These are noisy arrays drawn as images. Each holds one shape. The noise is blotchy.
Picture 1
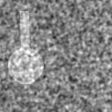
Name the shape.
lollipop
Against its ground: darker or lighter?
lighter
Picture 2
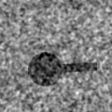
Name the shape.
lollipop
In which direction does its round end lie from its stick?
left
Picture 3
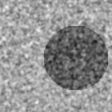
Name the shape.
disc
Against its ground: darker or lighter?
darker
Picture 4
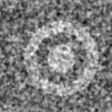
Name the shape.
bullseye
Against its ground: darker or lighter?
lighter
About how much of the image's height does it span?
two thirds
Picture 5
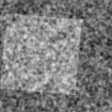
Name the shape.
square
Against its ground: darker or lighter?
lighter
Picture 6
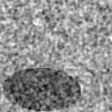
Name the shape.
ellipse
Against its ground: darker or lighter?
darker
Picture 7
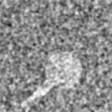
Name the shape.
lollipop
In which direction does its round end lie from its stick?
up and right
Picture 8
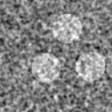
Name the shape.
three dots
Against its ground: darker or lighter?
lighter
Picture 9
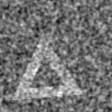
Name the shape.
triangle frame
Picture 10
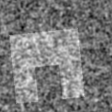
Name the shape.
square with a notch
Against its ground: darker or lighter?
lighter
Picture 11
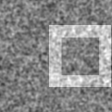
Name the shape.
square frame
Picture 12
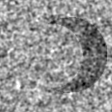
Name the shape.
crescent
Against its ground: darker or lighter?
darker
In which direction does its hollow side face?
left
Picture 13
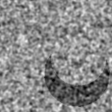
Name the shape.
crescent
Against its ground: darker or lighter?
darker
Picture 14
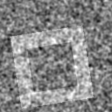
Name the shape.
square frame
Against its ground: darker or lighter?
lighter
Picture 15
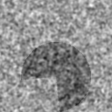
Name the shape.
disc with a wedge cut out
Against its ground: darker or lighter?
darker
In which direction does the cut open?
down and left
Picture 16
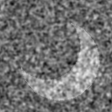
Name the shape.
crescent
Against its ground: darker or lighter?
lighter
